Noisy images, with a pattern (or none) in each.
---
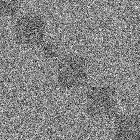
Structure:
blocks along the diagonal
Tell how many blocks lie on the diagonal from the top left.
6
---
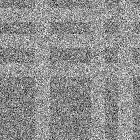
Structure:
bands of rows crossing bands of columns
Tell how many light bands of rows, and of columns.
3 and 3
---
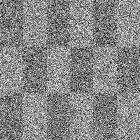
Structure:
a checkerboard
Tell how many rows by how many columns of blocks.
3 by 6
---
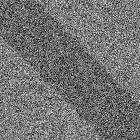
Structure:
a diagonal band
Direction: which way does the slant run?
top left to bottom right
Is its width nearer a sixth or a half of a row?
a half
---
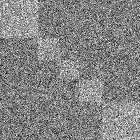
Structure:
blocks along the diagonal
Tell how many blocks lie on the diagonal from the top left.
5
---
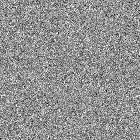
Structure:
only noise
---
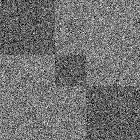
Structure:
blocks along the diagonal
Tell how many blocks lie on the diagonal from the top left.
3
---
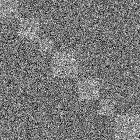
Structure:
blocks along the diagonal
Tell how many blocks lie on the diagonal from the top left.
7
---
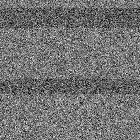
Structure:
bands of rows
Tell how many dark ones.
2
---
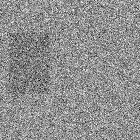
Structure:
one block
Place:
middle left
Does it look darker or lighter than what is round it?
darker
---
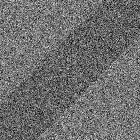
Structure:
a diagonal band
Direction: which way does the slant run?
bottom left to top right
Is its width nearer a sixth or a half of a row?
a half
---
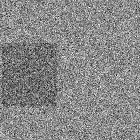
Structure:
one block
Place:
middle left
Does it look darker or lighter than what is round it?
darker
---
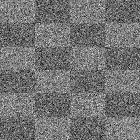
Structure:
a checkerboard
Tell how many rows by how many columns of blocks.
6 by 4
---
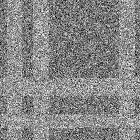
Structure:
bands of rows crossing bands of columns
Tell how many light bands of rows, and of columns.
2 and 3
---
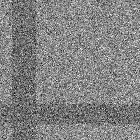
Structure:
bands of rows crossing bands of columns
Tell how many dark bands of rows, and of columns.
1 and 1
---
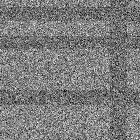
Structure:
bands of rows crossing bands of columns
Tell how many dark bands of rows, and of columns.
3 and 1
